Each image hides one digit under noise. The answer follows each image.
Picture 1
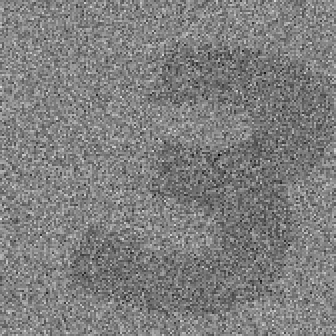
3
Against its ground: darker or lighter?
darker
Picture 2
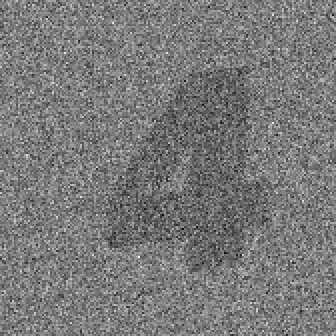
4
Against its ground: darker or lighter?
darker
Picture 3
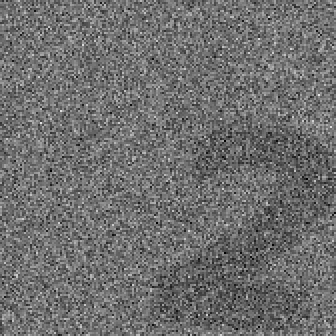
2
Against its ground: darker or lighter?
darker
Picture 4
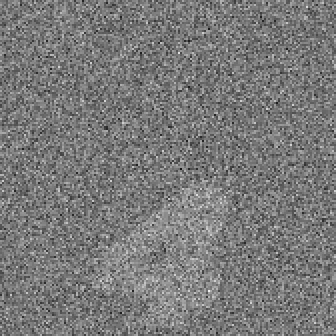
4
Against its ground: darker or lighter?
lighter
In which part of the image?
bottom middle
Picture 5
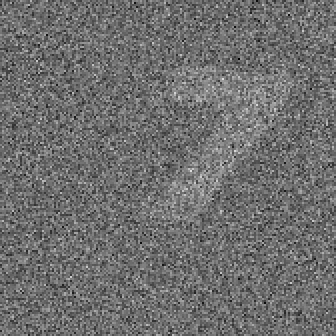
7
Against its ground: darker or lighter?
lighter
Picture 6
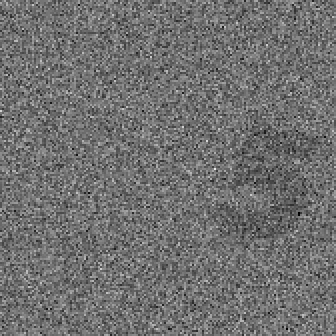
5
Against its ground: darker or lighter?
darker
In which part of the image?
middle right
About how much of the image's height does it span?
a third
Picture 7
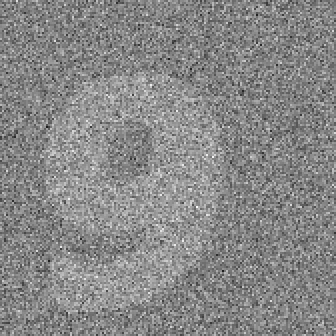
9
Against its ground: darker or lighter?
lighter
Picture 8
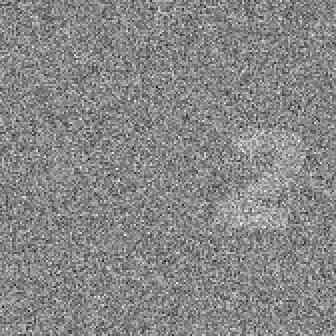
2
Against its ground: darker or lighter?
lighter
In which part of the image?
middle right
